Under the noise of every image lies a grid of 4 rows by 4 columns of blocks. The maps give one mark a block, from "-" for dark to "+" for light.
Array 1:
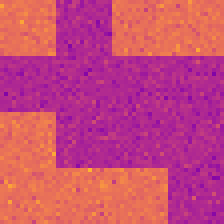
+ - + +
- - - -
+ - - -
+ + + -
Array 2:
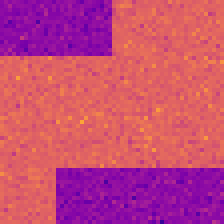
- - + +
+ + + +
+ + + +
+ - - -
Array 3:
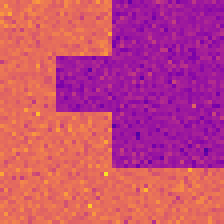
+ + - -
+ - - -
+ + - -
+ + + +
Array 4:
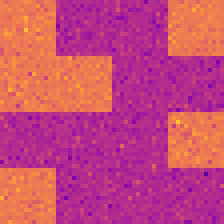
+ - - +
+ + - -
- - - +
+ - - -
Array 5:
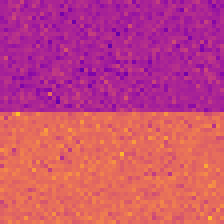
- - - -
- - - -
+ + + +
+ + + +
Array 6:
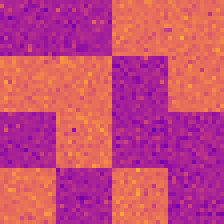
- - + +
+ + - +
- + - -
+ - + -
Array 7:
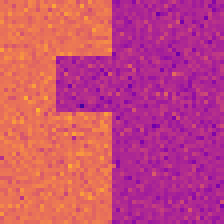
+ + - -
+ - - -
+ + - -
+ + - -
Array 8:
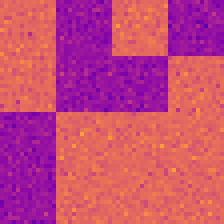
+ - + -
+ - - +
- + + +
- + + +
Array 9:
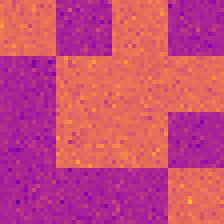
+ - + -
- + + +
- + + -
- - - +
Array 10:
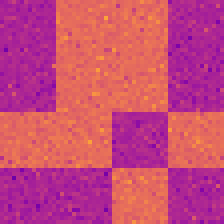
- + + -
- + + -
+ + - +
- - + -
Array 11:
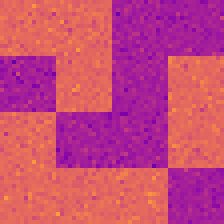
+ + - -
- + - +
+ - - +
+ + + -
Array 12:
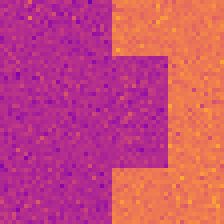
- - + +
- - - +
- - - +
- - + +
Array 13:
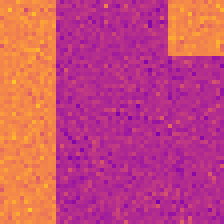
+ - - +
+ - - -
+ - - -
+ - - -
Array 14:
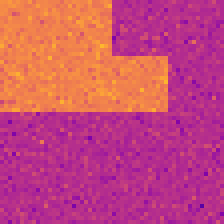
+ + - -
+ + + -
- - - -
- - - -
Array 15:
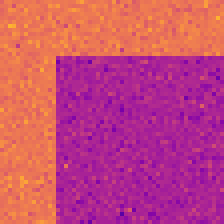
+ + + +
+ - - -
+ - - -
+ - - -
